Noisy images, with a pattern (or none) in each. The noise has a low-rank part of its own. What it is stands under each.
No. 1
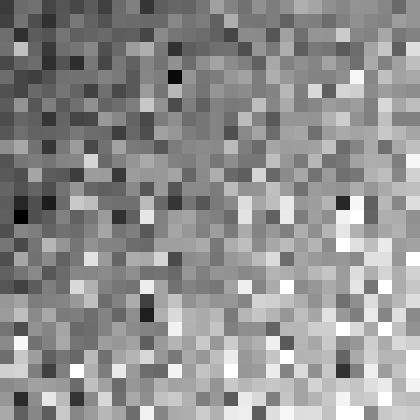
a smooth slope
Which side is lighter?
bottom right
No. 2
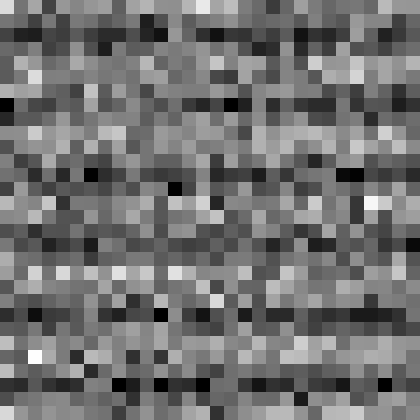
horizontal stripes
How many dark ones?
6
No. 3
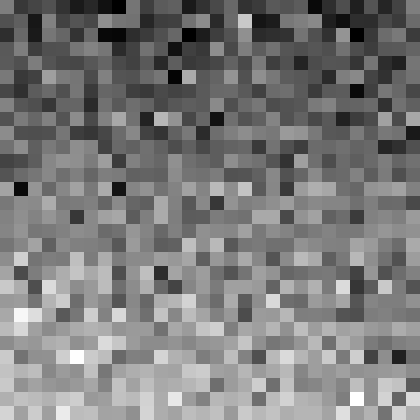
a smooth slope
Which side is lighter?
bottom
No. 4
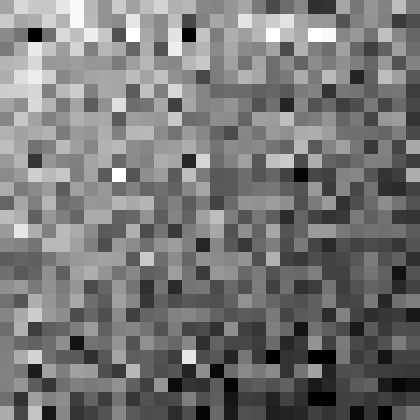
a smooth slope
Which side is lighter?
top left
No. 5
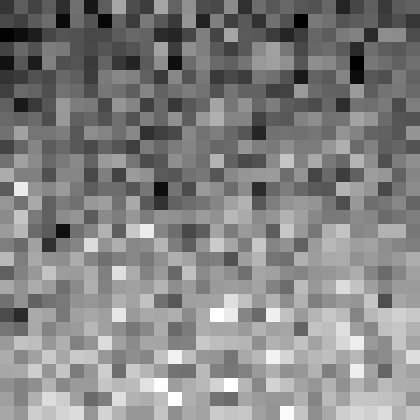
a smooth slope
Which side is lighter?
bottom
